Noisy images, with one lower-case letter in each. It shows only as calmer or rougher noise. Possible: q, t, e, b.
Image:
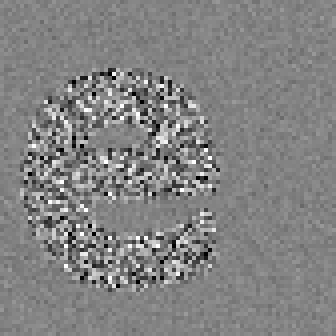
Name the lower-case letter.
e
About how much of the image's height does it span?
two thirds
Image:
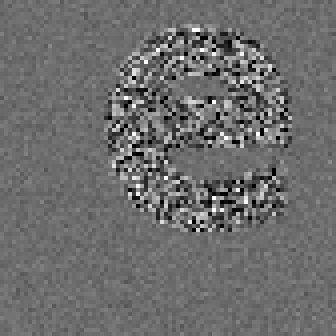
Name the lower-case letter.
e
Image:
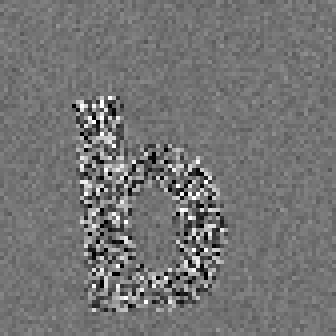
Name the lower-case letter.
b
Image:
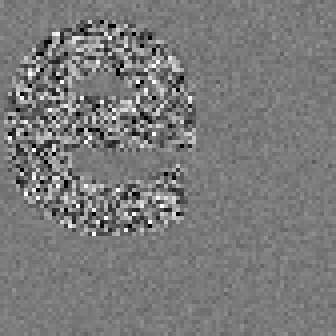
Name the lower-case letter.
e
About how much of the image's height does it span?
two thirds
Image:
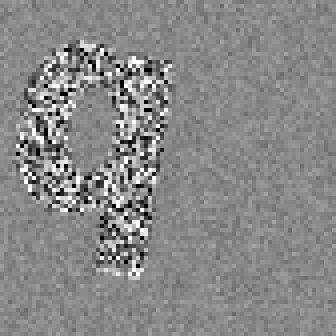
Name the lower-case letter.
q
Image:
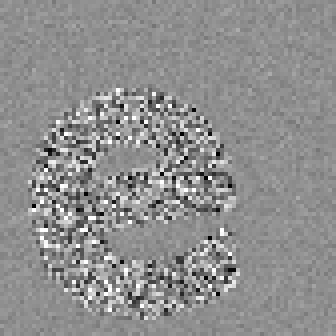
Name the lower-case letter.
e
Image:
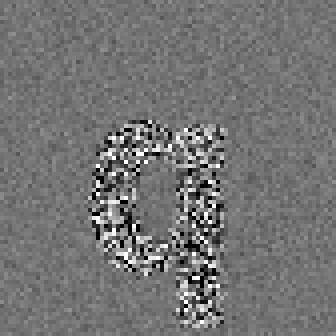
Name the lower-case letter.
q
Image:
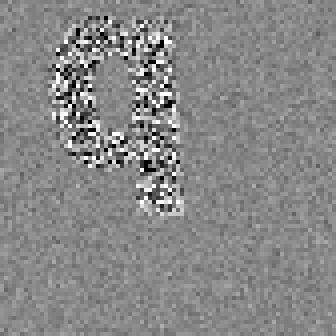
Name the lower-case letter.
q
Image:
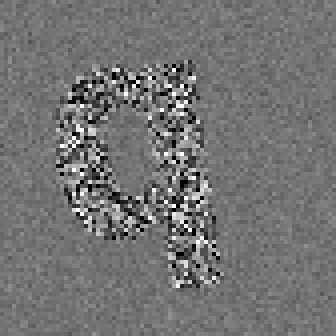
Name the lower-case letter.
q
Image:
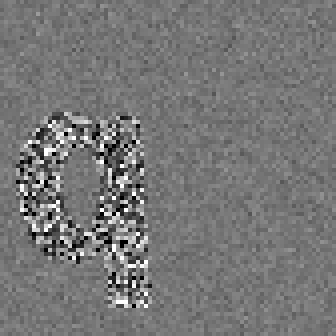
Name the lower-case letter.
q
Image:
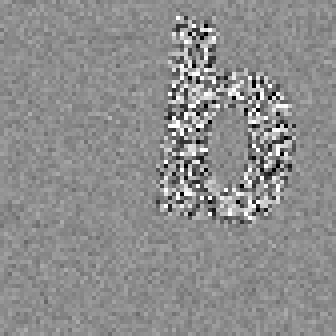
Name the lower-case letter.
b
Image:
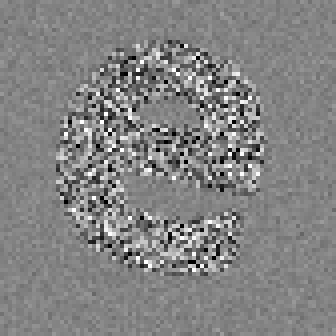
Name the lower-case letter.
e
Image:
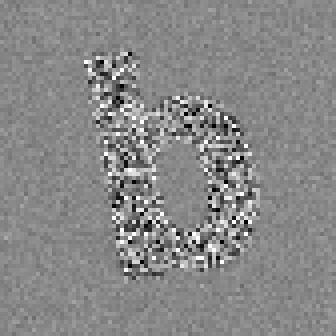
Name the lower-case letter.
b
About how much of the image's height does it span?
two thirds
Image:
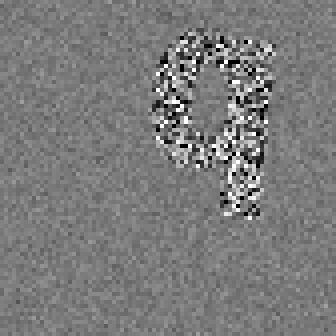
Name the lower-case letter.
q
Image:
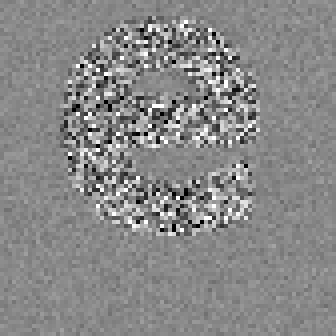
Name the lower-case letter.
e
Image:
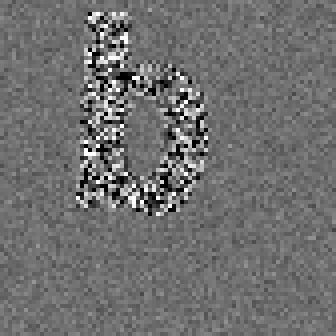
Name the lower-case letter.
b
